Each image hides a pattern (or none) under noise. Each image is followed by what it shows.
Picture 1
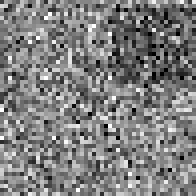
one block
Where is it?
top right
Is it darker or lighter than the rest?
darker
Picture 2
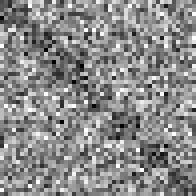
blocks along the diagonal
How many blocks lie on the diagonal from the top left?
7
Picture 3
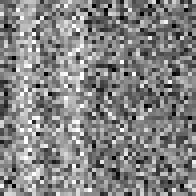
bands of columns
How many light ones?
2
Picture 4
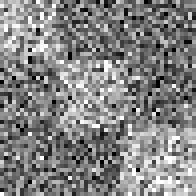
blocks along the diagonal
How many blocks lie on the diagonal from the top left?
3
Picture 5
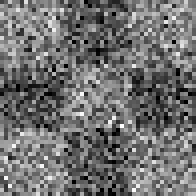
a checkerboard
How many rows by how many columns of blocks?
3 by 3
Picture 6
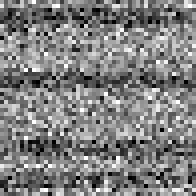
bands of rows
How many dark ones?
4
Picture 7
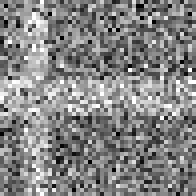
bands of rows crossing bands of columns
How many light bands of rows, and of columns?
1 and 1
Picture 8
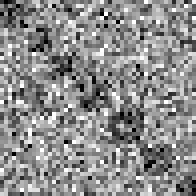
blocks along the diagonal
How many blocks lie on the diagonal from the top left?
7
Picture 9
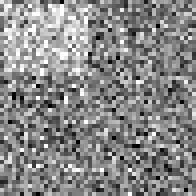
one block
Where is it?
top left
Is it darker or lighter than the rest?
lighter
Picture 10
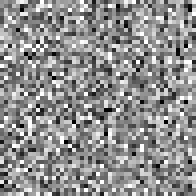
only noise
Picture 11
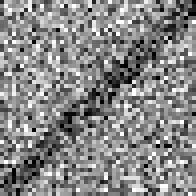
a diagonal band
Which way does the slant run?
bottom left to top right
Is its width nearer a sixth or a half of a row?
a sixth
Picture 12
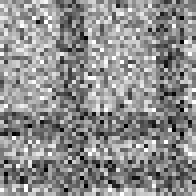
bands of rows crossing bands of columns
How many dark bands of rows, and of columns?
2 and 2
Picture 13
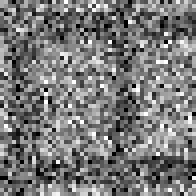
bands of rows crossing bands of columns
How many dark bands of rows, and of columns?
2 and 2
